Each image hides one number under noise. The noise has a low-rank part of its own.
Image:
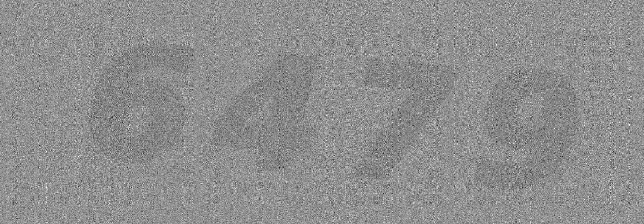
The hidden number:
6479
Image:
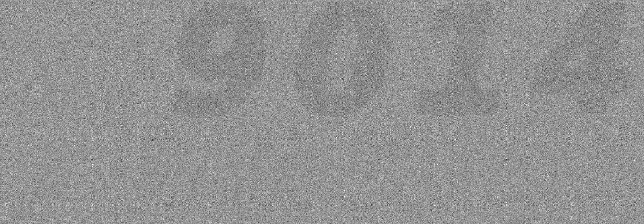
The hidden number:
9014
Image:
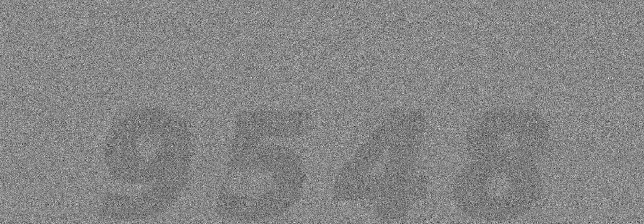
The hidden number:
9548
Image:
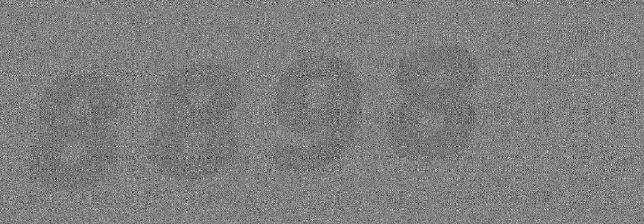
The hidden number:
8898
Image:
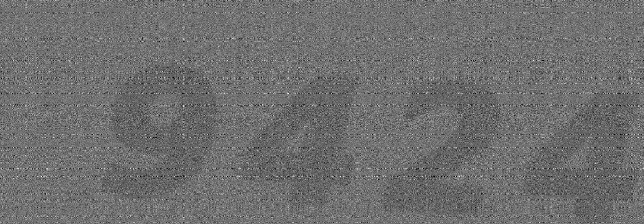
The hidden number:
9424
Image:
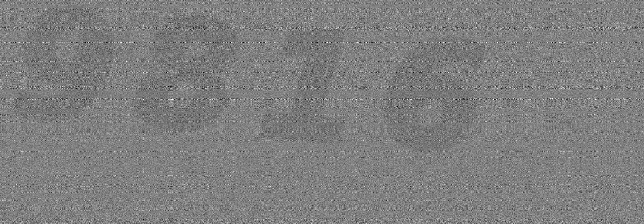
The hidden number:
9816
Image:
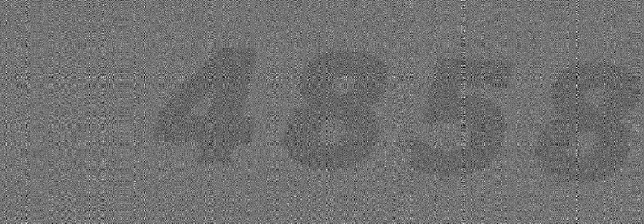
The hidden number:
4858
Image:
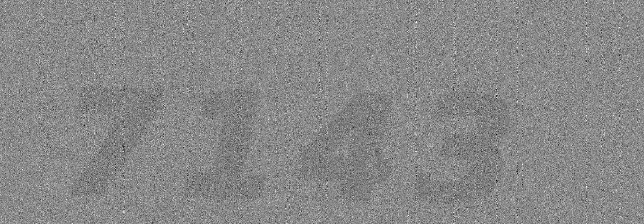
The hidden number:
7143
